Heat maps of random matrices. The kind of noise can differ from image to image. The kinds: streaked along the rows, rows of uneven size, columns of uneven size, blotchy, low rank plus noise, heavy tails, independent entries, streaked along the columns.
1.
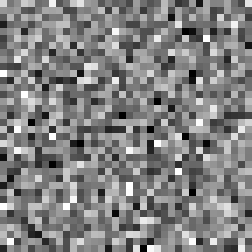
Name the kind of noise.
independent entries
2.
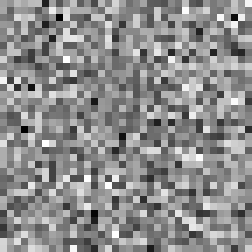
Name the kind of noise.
independent entries
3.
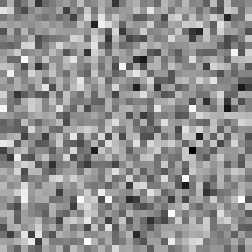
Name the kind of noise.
independent entries
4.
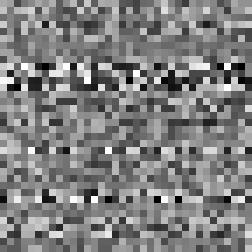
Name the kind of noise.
rows of uneven size
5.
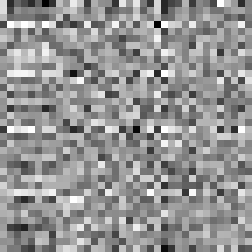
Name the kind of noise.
low rank plus noise
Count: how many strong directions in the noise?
one
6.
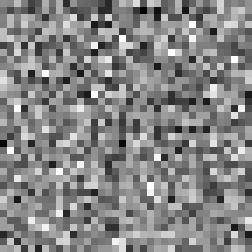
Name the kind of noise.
independent entries
